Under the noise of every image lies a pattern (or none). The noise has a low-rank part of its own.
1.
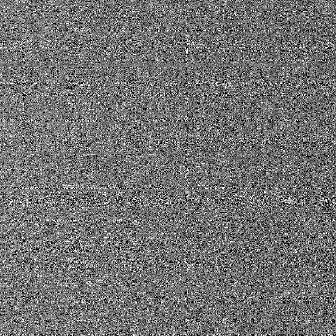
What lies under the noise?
a smooth slope
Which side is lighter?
left
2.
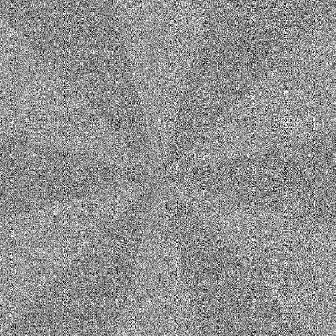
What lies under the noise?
spokes from one point
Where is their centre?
centre
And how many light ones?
6
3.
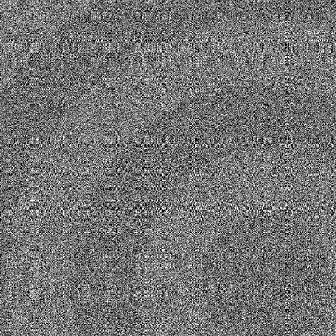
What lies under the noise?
rings round one point
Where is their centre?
bottom right
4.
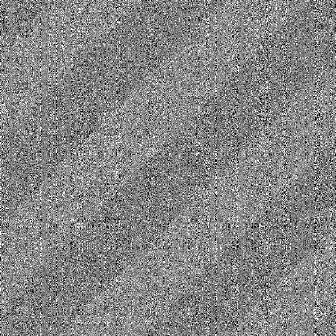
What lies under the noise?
diagonal stripes
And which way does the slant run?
bottom left to top right
